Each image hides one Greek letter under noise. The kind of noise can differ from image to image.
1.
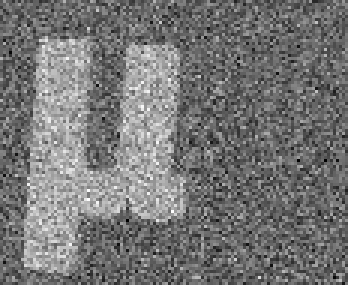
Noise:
low rank plus noise
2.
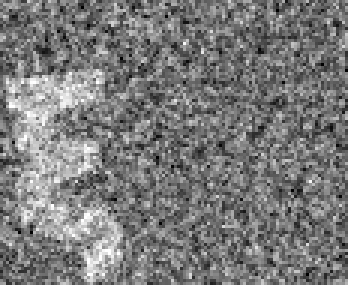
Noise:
blotchy
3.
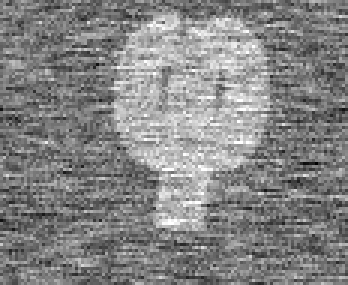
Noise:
streaked along the rows
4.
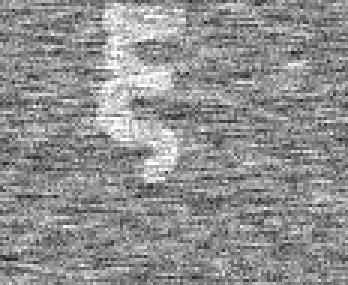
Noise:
streaked along the rows
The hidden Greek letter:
xi
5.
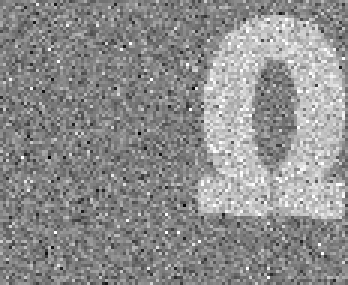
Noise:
heavy tails
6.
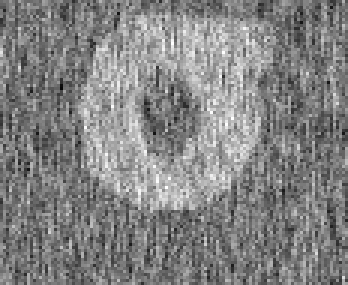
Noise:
streaked along the columns
